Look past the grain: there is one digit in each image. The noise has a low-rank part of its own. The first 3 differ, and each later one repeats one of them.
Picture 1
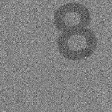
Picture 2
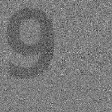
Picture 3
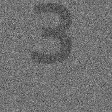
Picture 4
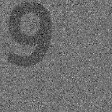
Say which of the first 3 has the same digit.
2
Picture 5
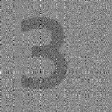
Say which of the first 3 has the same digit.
3
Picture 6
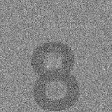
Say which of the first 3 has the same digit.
1
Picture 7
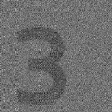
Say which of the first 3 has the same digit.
3
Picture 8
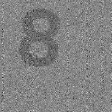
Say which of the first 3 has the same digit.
1
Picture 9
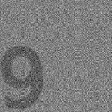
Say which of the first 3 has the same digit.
2
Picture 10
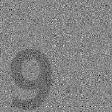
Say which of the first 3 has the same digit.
2
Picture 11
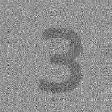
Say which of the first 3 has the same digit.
3
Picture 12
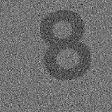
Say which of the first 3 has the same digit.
1
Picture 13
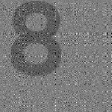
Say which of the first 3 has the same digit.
1
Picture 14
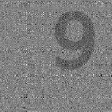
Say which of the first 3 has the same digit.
2
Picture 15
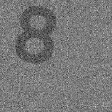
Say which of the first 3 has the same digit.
1
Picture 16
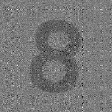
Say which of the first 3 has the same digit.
1
